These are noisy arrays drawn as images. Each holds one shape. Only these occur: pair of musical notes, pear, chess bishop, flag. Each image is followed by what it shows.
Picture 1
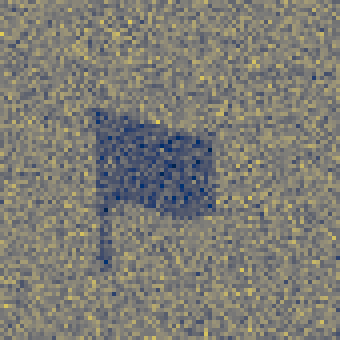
flag
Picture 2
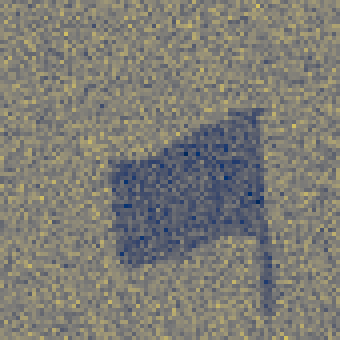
flag
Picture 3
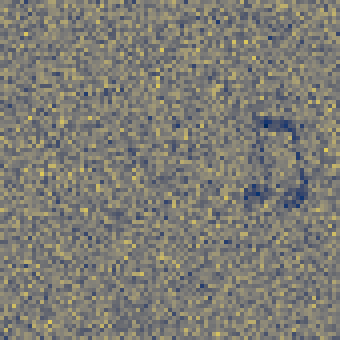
pair of musical notes
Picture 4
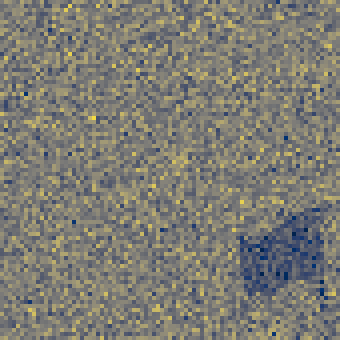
flag
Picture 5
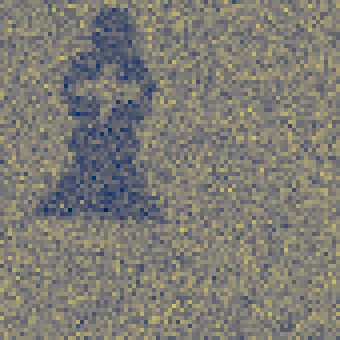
chess bishop
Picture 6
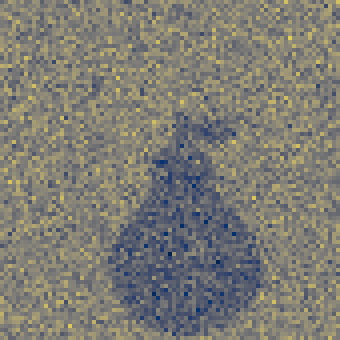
pear
